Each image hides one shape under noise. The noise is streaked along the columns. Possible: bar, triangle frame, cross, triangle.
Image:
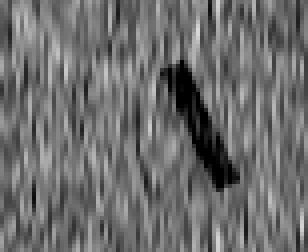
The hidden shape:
bar
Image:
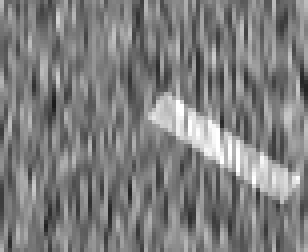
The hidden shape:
bar
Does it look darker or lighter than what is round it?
lighter
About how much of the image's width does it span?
half
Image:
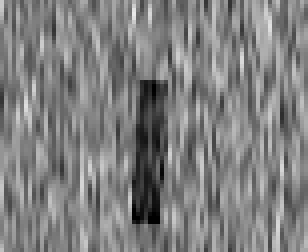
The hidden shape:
bar
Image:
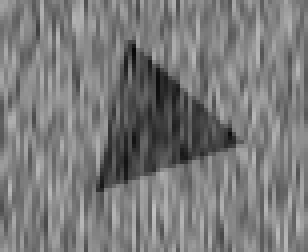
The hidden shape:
triangle
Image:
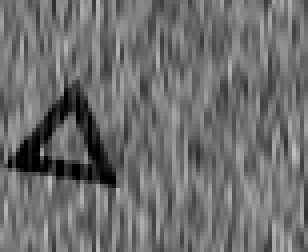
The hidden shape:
triangle frame
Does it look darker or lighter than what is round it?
darker
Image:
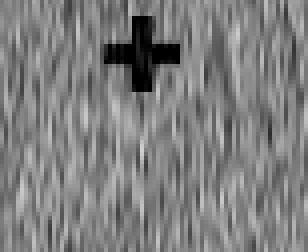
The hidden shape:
cross
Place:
top middle
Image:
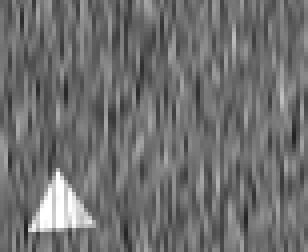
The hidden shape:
triangle
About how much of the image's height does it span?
a quarter
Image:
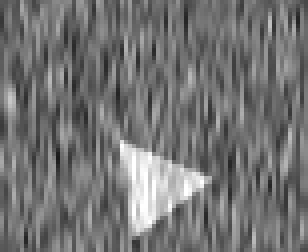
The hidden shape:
triangle
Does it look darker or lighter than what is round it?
lighter
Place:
bottom middle
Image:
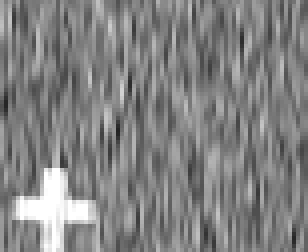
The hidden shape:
cross
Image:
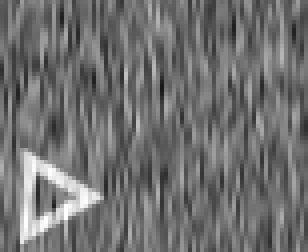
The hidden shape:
triangle frame
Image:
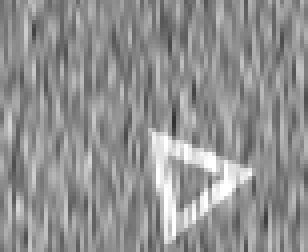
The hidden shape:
triangle frame
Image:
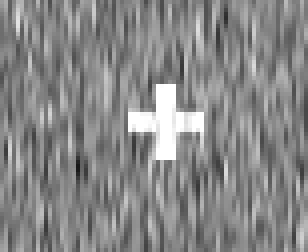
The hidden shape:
cross
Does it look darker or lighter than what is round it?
lighter
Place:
centre
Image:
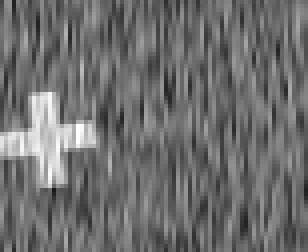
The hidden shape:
cross
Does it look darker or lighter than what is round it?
lighter
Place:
middle left
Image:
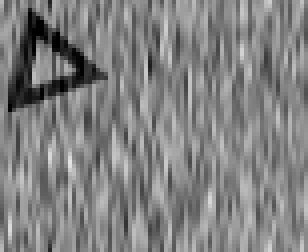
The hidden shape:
triangle frame
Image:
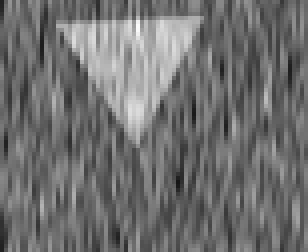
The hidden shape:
triangle
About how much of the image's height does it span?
half
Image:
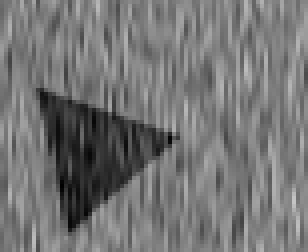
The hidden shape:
triangle
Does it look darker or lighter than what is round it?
darker
